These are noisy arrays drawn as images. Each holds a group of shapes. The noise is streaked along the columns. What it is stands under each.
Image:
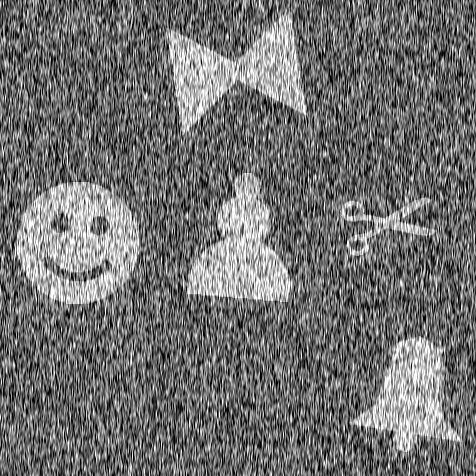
top middle: bow tie; middle left: smiling face; centre: chess pawn; middle right: pair of scissors; bottom right: bell
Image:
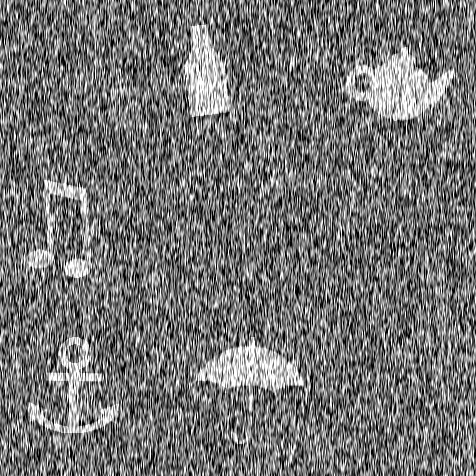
top middle: bottle; top right: teapot; middle left: pair of musical notes; bottom left: anchor; bottom middle: umbrella
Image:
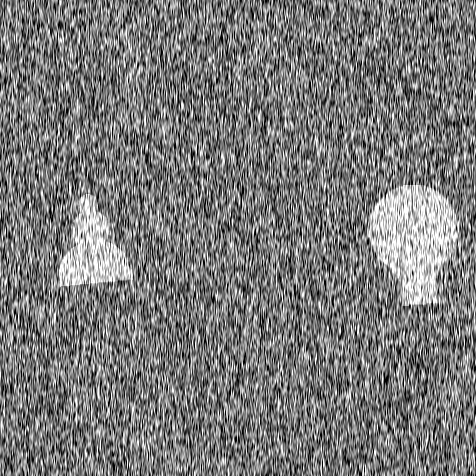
middle left: chess pawn; middle right: light bulb
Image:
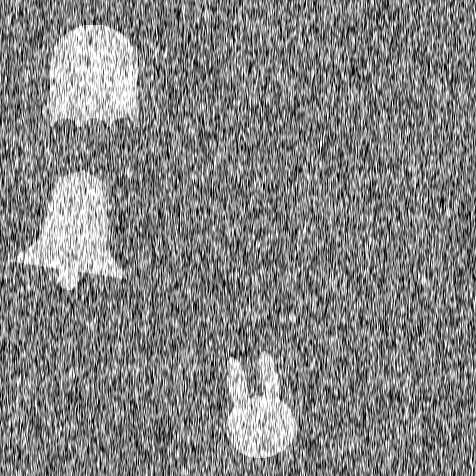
top left: ghost; middle left: bell; bottom middle: rabbit's head
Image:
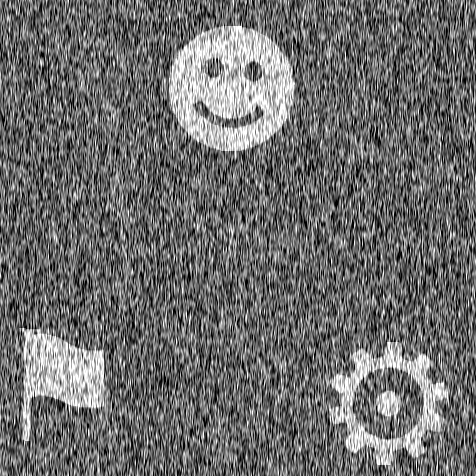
top middle: smiling face; bottom left: flag; bottom right: gear
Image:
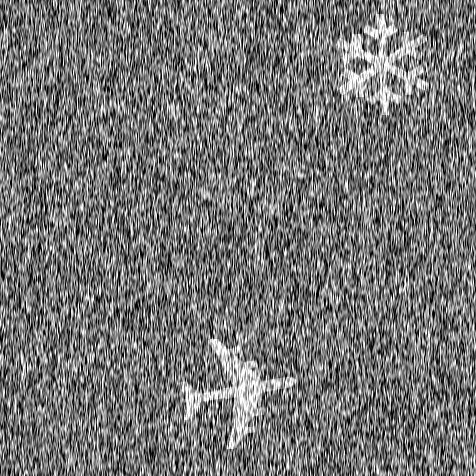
top right: snowflake; bottom middle: airplane
